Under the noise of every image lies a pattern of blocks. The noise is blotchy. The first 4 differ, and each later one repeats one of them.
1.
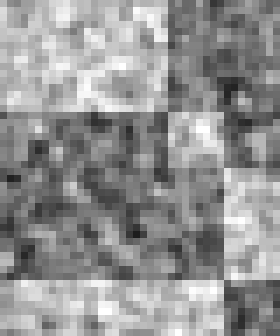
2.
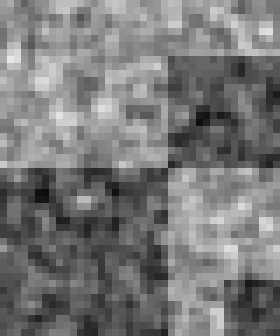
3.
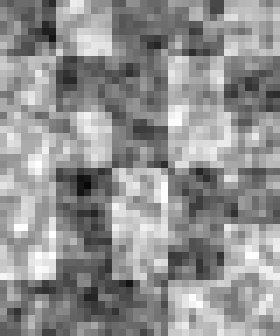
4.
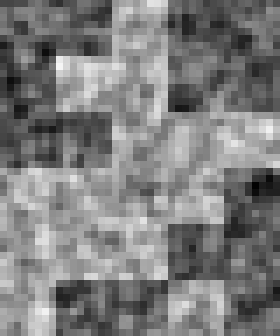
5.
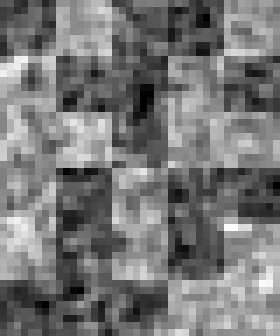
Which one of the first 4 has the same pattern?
3
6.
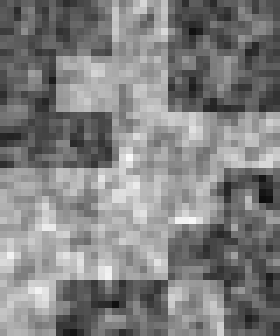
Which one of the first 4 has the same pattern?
4
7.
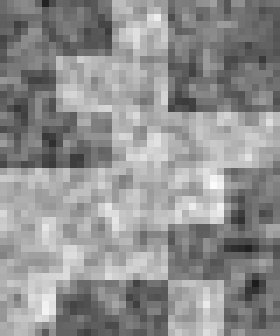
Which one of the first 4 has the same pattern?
4
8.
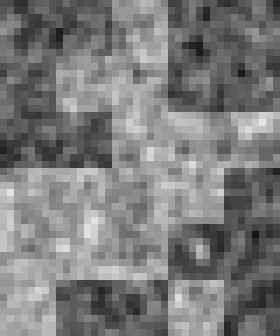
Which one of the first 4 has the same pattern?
4
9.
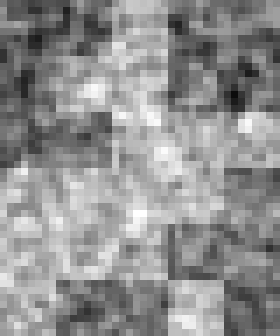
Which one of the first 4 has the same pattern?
4
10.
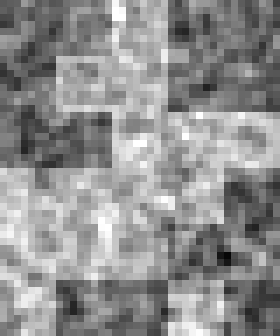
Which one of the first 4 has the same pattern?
4
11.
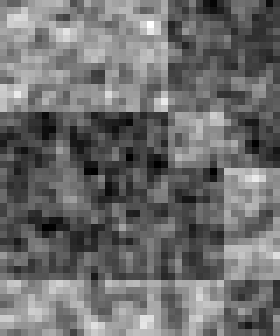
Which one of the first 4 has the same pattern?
1
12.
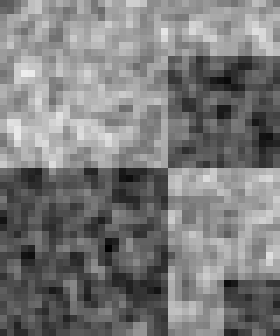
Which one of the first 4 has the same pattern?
2
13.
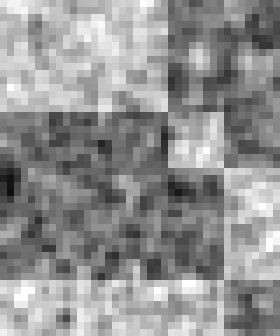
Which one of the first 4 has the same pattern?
1
